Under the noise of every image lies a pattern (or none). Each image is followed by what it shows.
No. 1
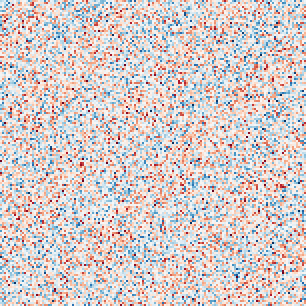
diagonal stripes
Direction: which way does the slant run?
bottom left to top right
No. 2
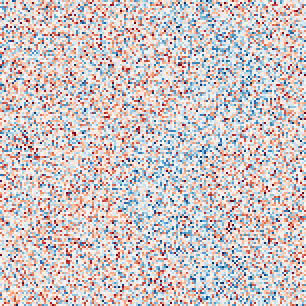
a wavy band
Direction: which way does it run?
top to bottom
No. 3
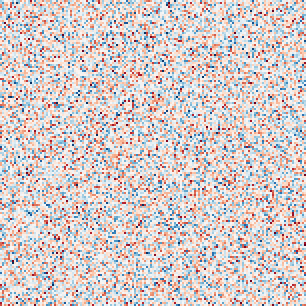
only noise
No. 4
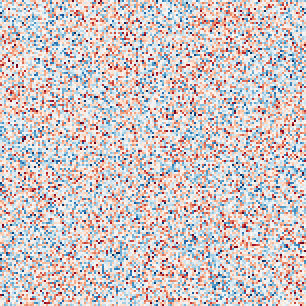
spokes from one point
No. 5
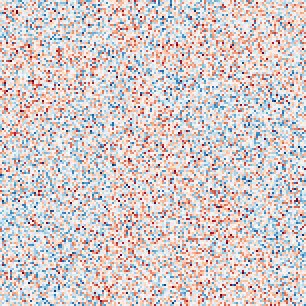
spokes from one point
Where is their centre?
top middle
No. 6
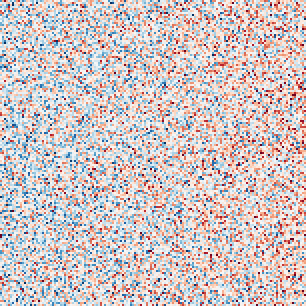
a smooth slope
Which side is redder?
right
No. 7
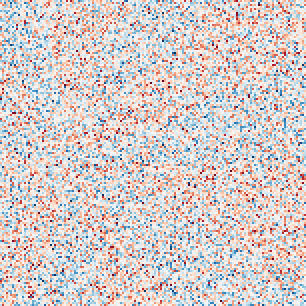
spokes from one point
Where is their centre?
middle left
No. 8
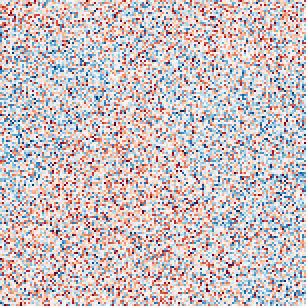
spokes from one point
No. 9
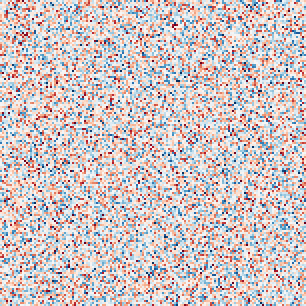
only noise
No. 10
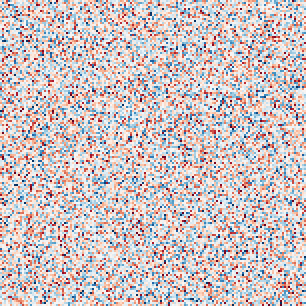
only noise
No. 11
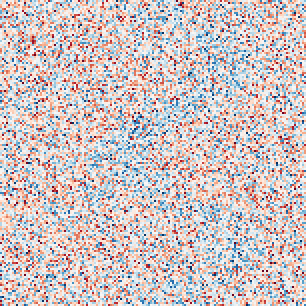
a wavy band
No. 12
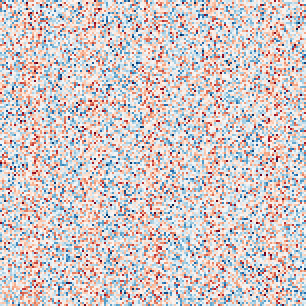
vertical stripes
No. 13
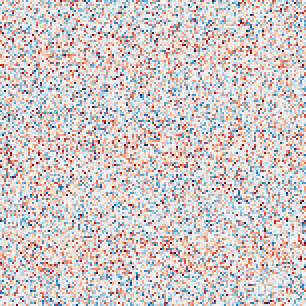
horizontal stripes
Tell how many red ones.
3
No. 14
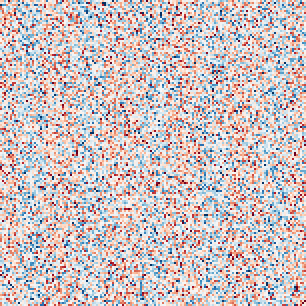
vertical stripes
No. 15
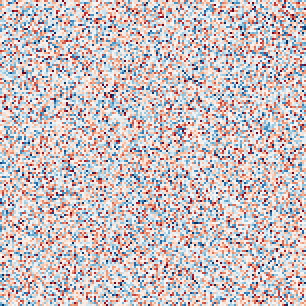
only noise
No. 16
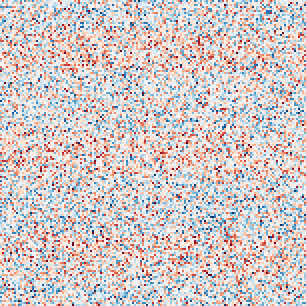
horizontal stripes
